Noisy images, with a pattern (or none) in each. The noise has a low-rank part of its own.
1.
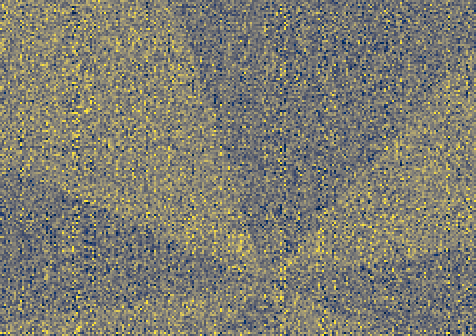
spokes from one point
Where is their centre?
bottom middle
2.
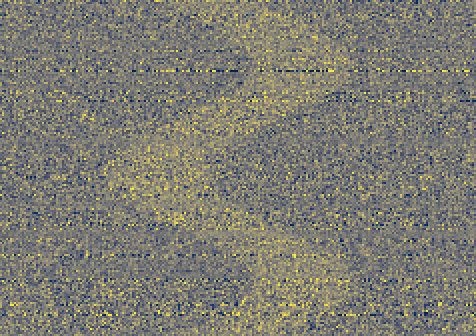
a wavy band
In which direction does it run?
top to bottom
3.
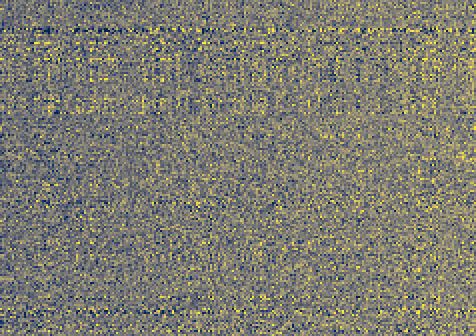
a smooth slope
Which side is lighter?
right
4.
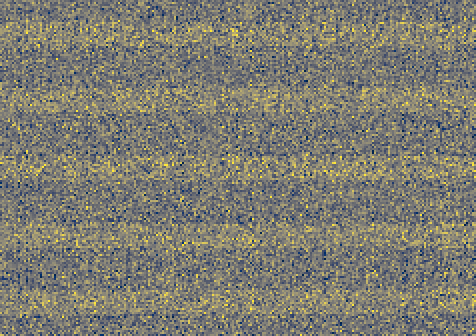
horizontal stripes
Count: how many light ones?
5
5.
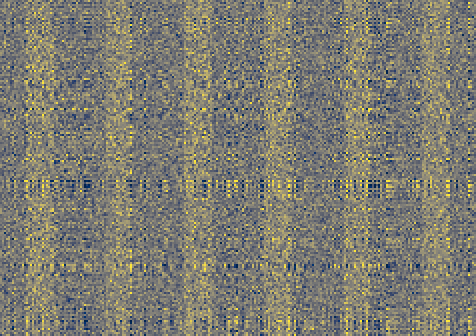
vertical stripes
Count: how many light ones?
6
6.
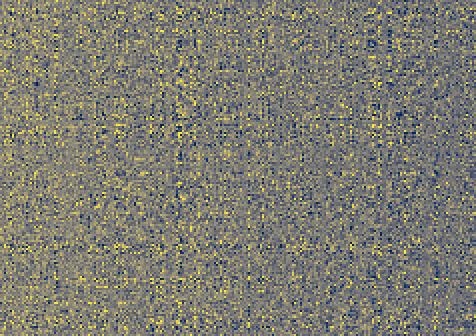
a smooth slope
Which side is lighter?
left
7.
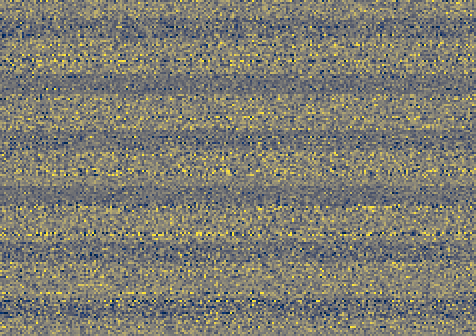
horizontal stripes
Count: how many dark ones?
6
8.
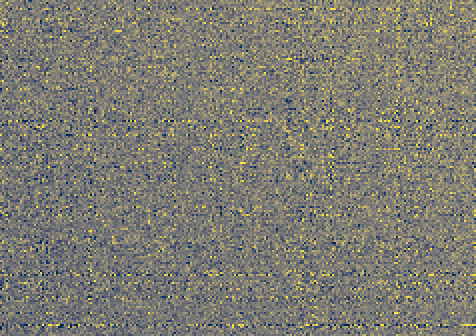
a smooth slope
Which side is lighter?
top right
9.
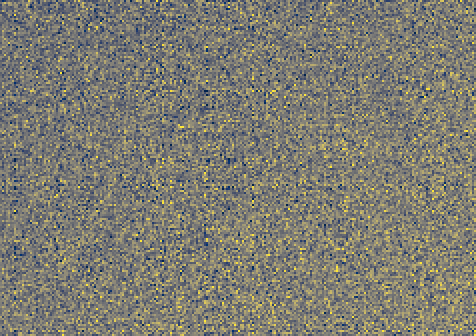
a smooth slope
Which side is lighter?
bottom right
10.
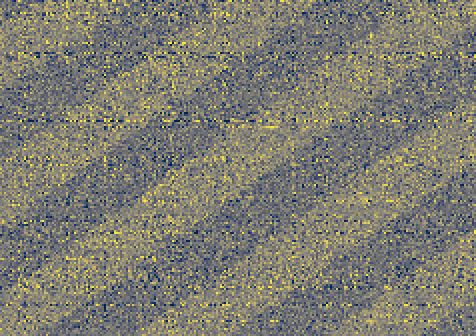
diagonal stripes
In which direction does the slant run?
bottom left to top right
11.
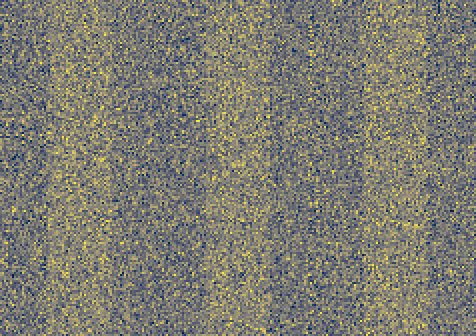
vertical stripes
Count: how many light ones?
3
